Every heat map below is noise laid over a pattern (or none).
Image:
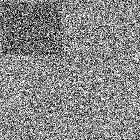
one block
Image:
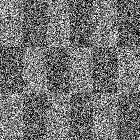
a checkerboard
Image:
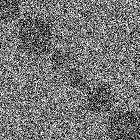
blocks along the diagonal
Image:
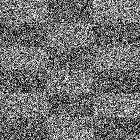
a checkerboard
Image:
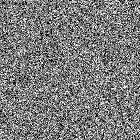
only noise
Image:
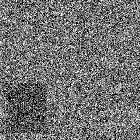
one block
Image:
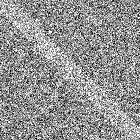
a diagonal band
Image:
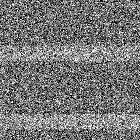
bands of rows
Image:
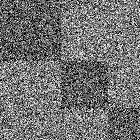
blocks along the diagonal
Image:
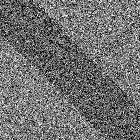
a diagonal band
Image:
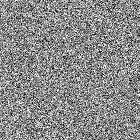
only noise
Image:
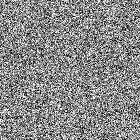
only noise
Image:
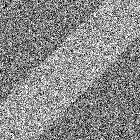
a diagonal band
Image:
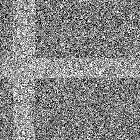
bands of rows crossing bands of columns
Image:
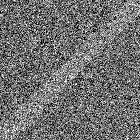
a diagonal band
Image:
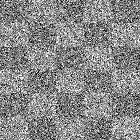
a checkerboard
